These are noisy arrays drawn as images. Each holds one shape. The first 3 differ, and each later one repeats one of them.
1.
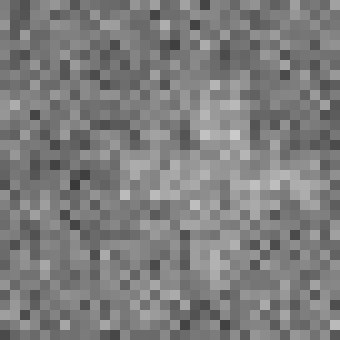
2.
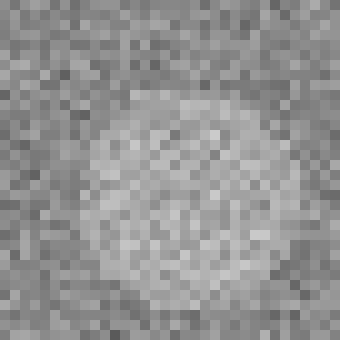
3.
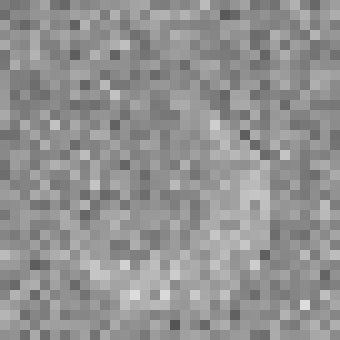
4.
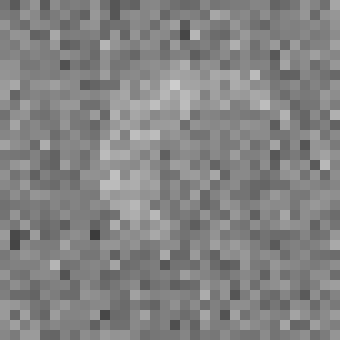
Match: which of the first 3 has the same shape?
3
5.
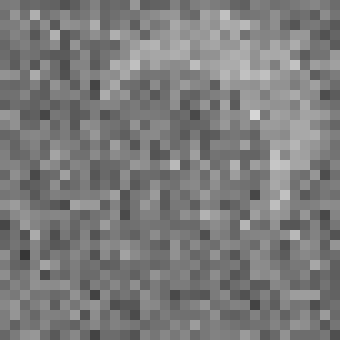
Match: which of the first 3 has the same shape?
3
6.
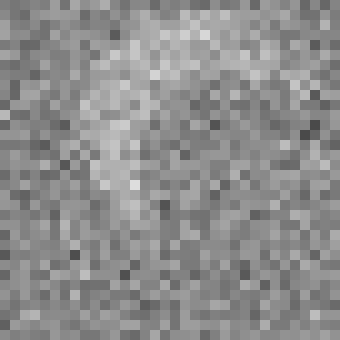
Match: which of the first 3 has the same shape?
3
